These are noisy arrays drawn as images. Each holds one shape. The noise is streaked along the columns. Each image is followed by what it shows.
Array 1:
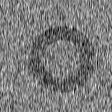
ring
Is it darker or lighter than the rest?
darker
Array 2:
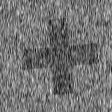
cross
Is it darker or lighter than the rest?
darker
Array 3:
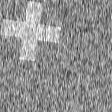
cross
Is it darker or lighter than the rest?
lighter
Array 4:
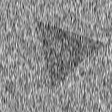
triangle
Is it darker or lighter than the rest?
darker
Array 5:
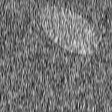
ellipse
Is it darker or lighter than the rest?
lighter
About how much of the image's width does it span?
half
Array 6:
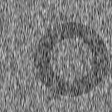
ring
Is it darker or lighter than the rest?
darker
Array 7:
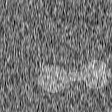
dumbbell
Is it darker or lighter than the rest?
lighter
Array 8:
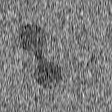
dumbbell
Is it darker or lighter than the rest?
darker
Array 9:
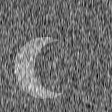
crescent
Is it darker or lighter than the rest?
lighter
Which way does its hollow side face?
right
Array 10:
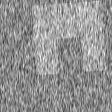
square with a notch
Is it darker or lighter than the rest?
lighter
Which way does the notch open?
down
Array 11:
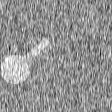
lollipop
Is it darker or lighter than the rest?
lighter
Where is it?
middle left
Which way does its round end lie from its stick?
down and left
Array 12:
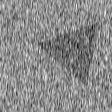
triangle
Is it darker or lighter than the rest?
darker
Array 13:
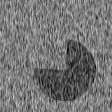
disc with a wedge cut out
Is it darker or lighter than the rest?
darker
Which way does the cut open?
up and left
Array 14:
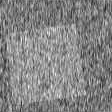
square
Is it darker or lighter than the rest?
lighter
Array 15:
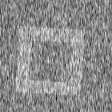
square frame
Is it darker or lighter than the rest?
lighter
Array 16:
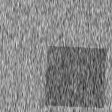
square
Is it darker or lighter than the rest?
darker
